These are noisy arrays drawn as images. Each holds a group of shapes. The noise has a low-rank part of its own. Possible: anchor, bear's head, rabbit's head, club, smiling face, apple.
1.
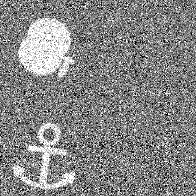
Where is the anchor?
bottom left
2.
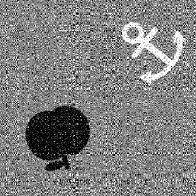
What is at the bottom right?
nothing
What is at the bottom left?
apple
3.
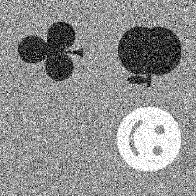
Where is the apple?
top right
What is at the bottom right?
smiling face
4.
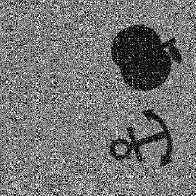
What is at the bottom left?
nothing
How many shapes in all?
2
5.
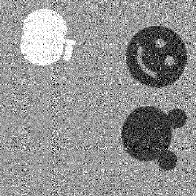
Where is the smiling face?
top right
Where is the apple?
top left
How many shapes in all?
3
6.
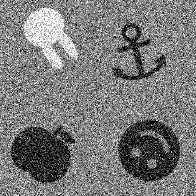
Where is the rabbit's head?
top left
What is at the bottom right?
smiling face
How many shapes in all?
4
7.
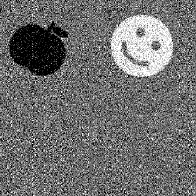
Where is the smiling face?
top right
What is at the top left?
apple
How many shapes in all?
2
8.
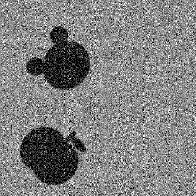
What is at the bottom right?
nothing
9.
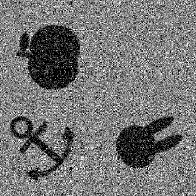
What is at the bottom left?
anchor
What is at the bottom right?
rabbit's head
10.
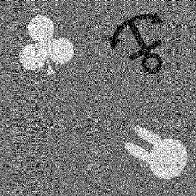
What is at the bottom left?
nothing
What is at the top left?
club
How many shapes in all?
3
